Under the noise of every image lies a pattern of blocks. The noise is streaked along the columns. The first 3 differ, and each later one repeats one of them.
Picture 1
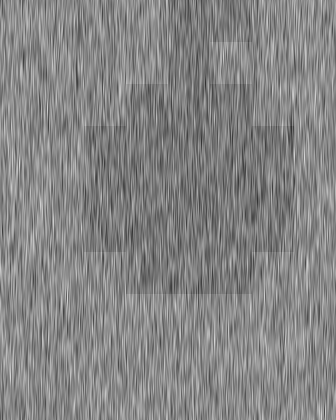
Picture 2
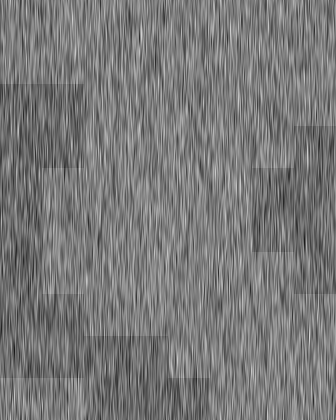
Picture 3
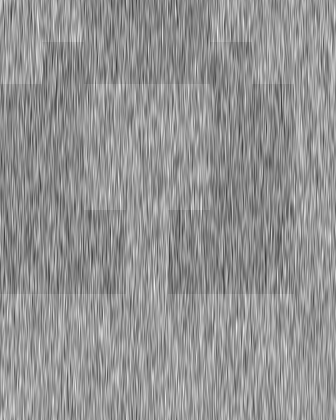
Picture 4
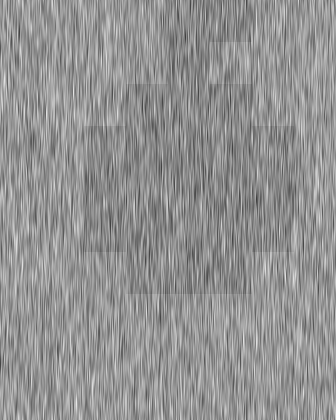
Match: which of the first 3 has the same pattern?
1
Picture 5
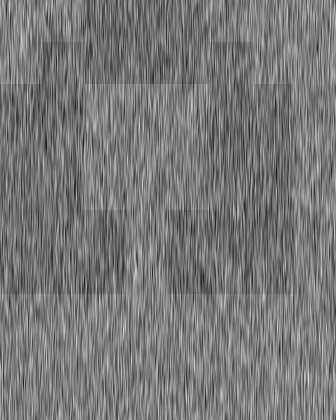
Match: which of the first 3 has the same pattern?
3
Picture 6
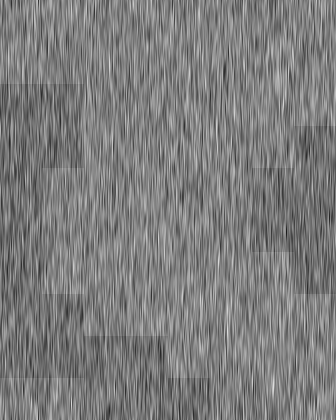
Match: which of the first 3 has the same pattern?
2
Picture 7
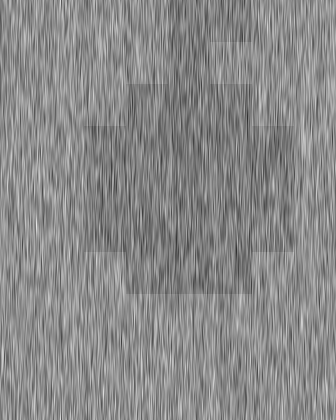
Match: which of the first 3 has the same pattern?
1
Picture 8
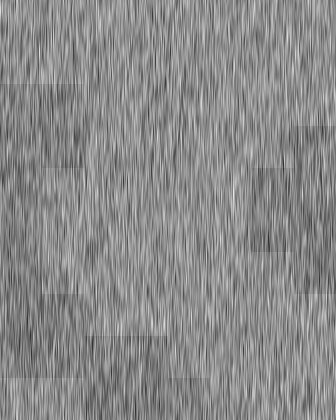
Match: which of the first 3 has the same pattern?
2
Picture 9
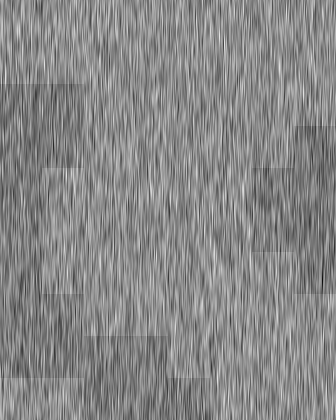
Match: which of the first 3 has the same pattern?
2
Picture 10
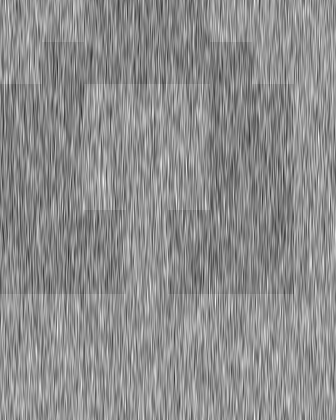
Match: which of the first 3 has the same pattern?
3
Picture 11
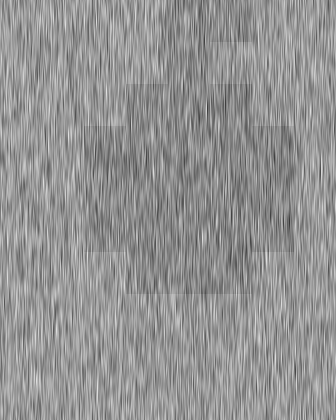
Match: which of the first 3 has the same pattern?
1
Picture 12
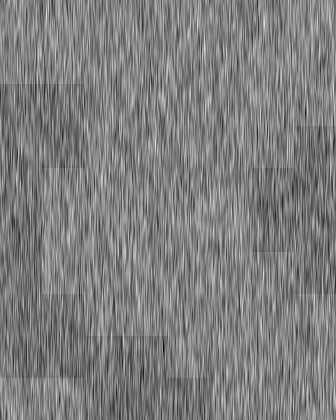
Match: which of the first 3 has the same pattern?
2
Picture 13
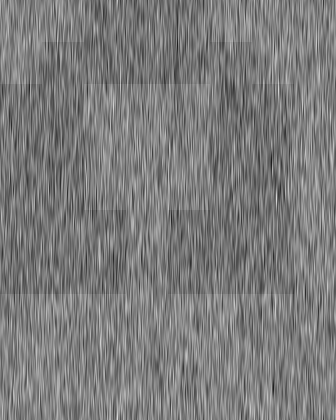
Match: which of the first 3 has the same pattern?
3
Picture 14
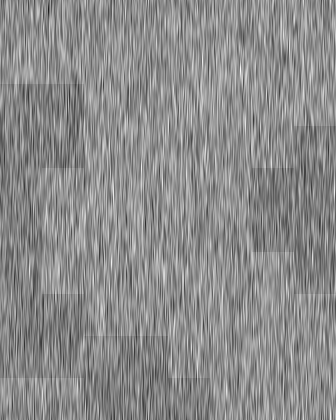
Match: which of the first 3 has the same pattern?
2
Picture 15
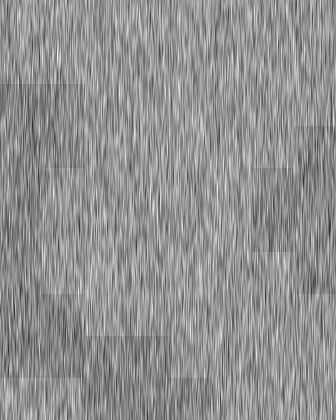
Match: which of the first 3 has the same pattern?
2
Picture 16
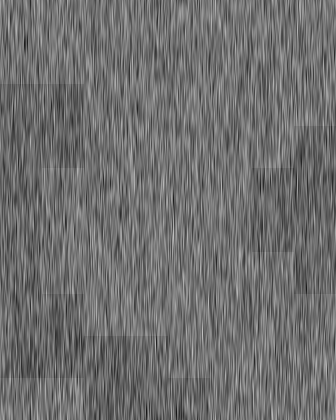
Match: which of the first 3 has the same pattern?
2
